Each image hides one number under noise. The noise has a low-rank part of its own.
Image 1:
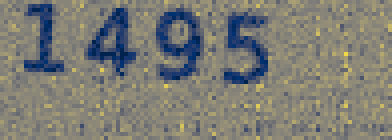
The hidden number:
1495
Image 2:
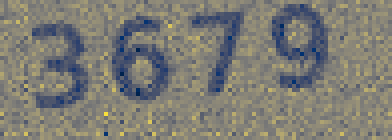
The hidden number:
3679
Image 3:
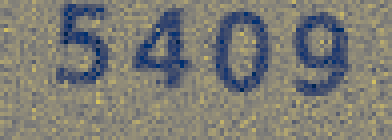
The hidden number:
5409
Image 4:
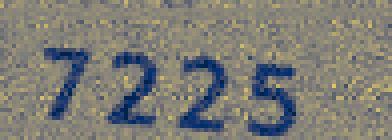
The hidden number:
7225
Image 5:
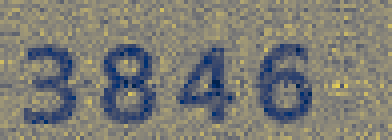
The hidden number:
3846
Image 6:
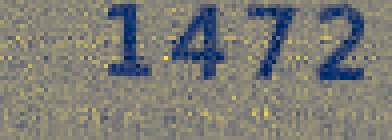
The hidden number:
1472
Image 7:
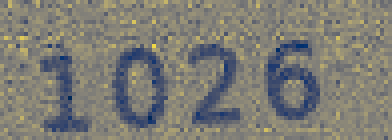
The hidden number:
1026
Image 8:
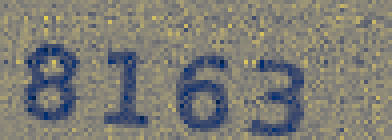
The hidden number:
8163
